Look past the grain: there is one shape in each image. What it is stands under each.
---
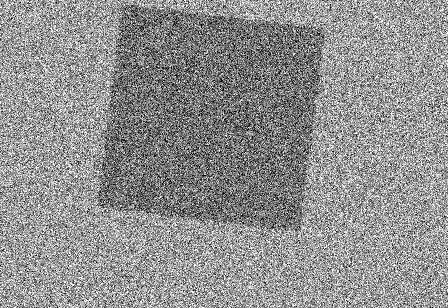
square
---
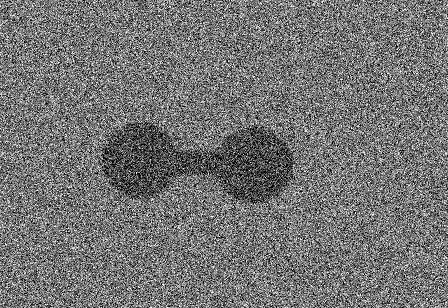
dumbbell
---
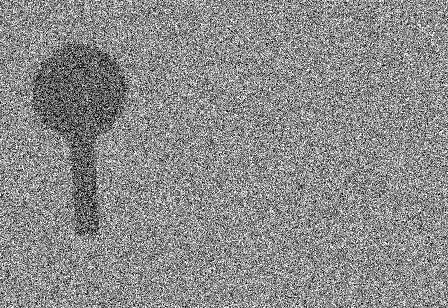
lollipop
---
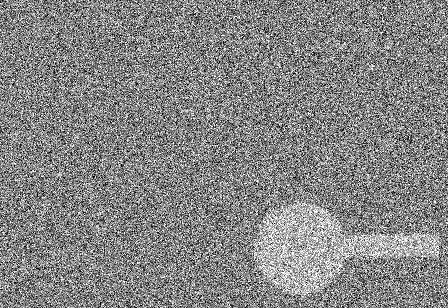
lollipop
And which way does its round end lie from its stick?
left
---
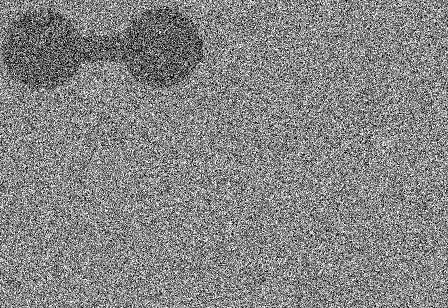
dumbbell
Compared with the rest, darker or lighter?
darker
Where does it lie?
top left
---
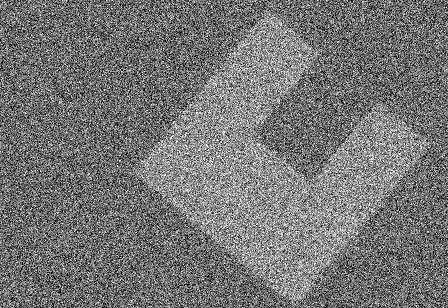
square with a notch
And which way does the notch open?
up and right
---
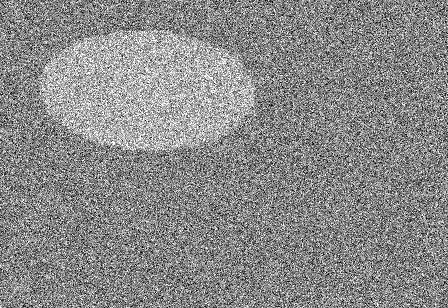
ellipse
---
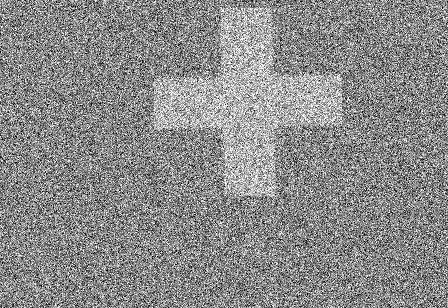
cross
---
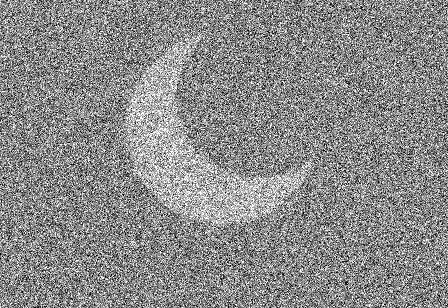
crescent
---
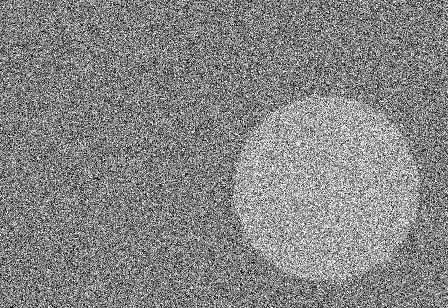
disc
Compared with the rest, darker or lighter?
lighter
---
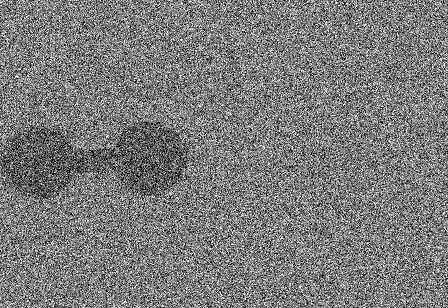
dumbbell
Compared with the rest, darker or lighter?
darker
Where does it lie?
middle left
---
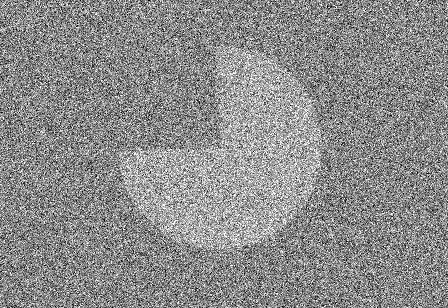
disc with a wedge cut out
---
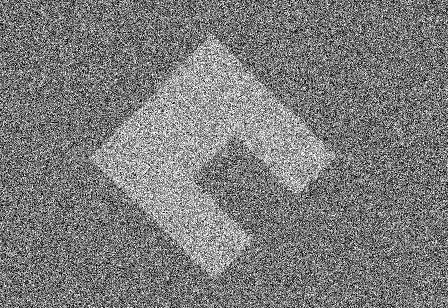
square with a notch
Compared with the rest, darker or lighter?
lighter
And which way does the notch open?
down and right
